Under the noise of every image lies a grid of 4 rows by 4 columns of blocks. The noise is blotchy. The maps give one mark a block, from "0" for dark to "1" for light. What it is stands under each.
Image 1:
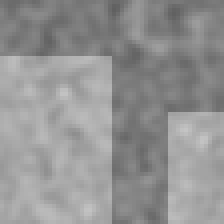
0 0 0 0
1 1 0 0
1 1 0 1
1 1 0 1
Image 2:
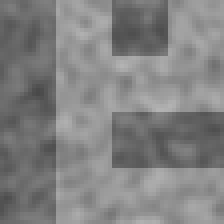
0 1 0 1
0 1 1 1
0 1 0 0
0 1 1 1
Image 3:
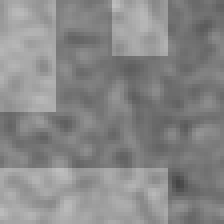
1 0 1 0
1 0 0 0
0 0 0 0
1 1 1 0
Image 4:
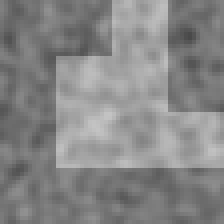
0 0 1 0
0 1 1 0
0 1 1 1
0 0 0 0
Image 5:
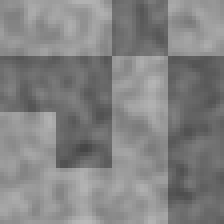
1 1 0 1
0 0 1 0
1 0 1 0
1 1 1 0
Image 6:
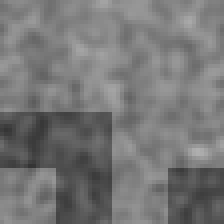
1 1 1 1
1 1 1 1
0 0 1 1
1 0 1 0
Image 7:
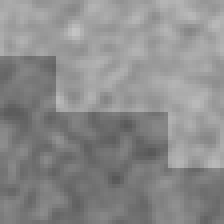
1 1 1 1
0 1 1 1
0 0 0 1
0 0 0 0
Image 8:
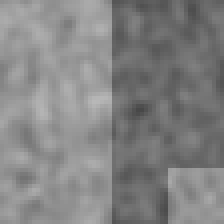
1 1 0 0
1 1 0 0
1 1 0 0
1 1 0 1
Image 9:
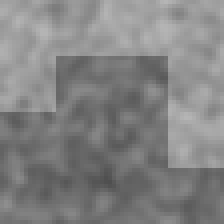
1 1 1 1
1 0 0 1
0 0 0 1
0 0 0 0
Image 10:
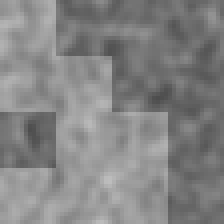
1 0 0 0
1 1 0 0
0 1 1 0
1 1 1 0
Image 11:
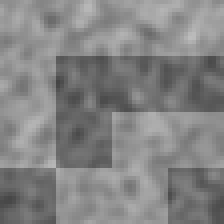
1 1 1 1
1 0 0 0
1 0 1 1
0 1 1 0
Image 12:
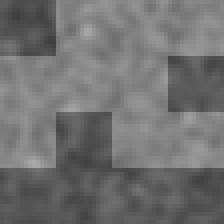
0 1 1 1
1 1 1 0
1 0 1 1
0 0 0 0
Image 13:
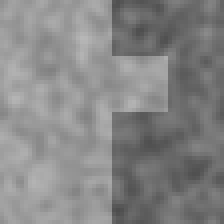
1 1 0 0
1 1 1 0
1 1 0 0
1 1 0 0
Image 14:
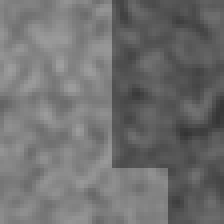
1 1 0 0
1 1 0 0
1 1 0 0
1 1 1 0
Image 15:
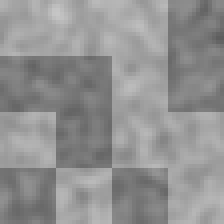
1 1 1 0
0 0 1 0
1 0 1 1
0 1 0 1
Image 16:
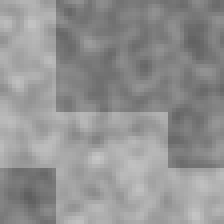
1 0 0 0
1 0 0 0
1 1 1 0
0 1 1 1
